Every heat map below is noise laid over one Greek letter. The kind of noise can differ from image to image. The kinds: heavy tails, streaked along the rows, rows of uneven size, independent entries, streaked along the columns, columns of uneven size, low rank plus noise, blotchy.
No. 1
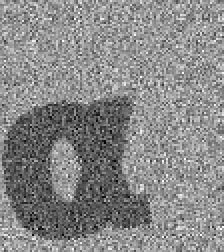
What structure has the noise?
low rank plus noise
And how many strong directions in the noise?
five to eight
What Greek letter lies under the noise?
alpha
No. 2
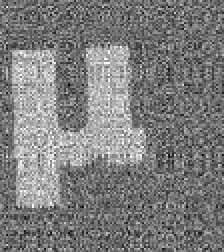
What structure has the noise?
low rank plus noise
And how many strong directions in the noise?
three or four
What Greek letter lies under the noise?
mu
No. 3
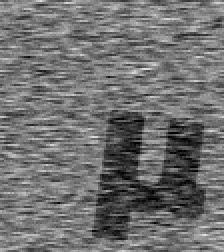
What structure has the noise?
streaked along the rows
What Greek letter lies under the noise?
mu
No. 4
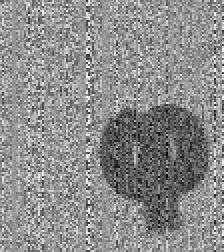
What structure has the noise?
columns of uneven size
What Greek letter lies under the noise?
phi
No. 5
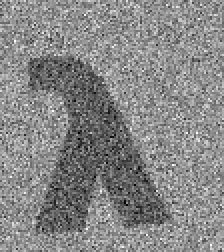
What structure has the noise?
independent entries
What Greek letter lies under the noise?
lambda
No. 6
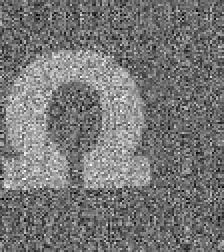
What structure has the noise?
low rank plus noise
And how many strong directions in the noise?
five to eight
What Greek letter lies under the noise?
omega
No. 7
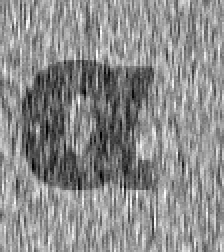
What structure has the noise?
streaked along the columns
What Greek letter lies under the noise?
alpha
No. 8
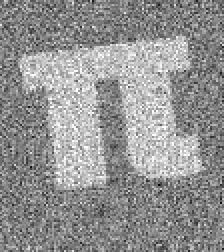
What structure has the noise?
low rank plus noise
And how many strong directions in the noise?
five to eight
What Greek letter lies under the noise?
pi
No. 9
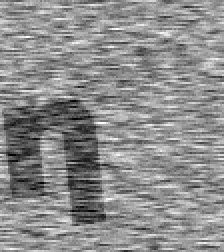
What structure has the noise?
streaked along the rows
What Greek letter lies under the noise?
eta
